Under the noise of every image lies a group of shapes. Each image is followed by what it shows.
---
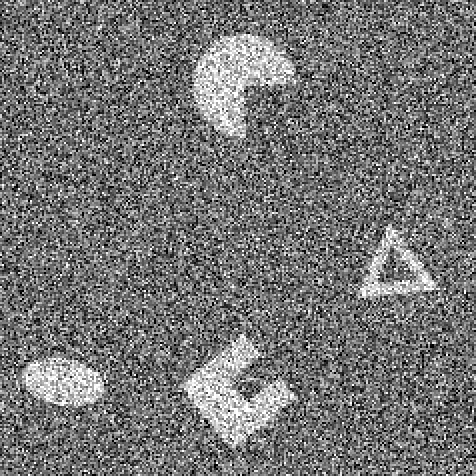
top middle: disc with a wedge cut out; middle right: triangle frame; bottom left: ellipse; bottom middle: square with a notch
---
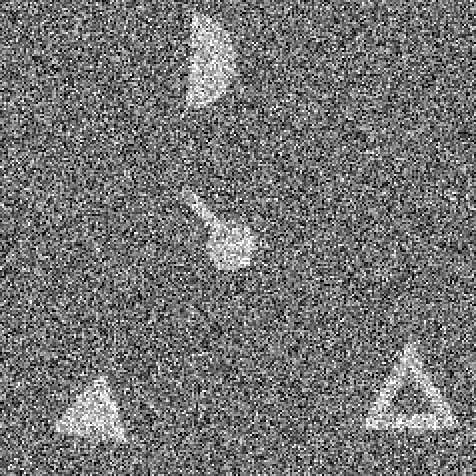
top middle: half disc; centre: lollipop; bottom left: triangle; bottom right: triangle frame
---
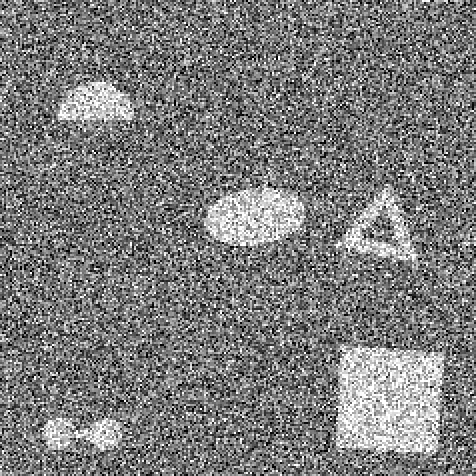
top left: half disc; centre: ellipse; middle right: triangle frame; bottom left: dumbbell; bottom right: square
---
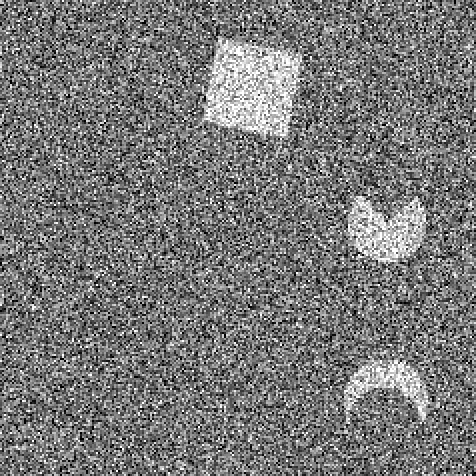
top middle: square; middle right: disc with a wedge cut out; bottom right: crescent
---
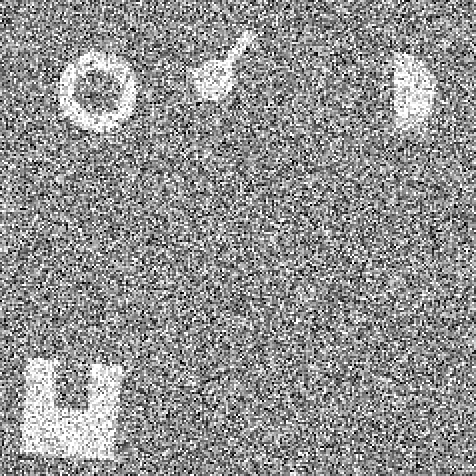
top left: ring; top middle: lollipop; top right: half disc; bottom left: square with a notch
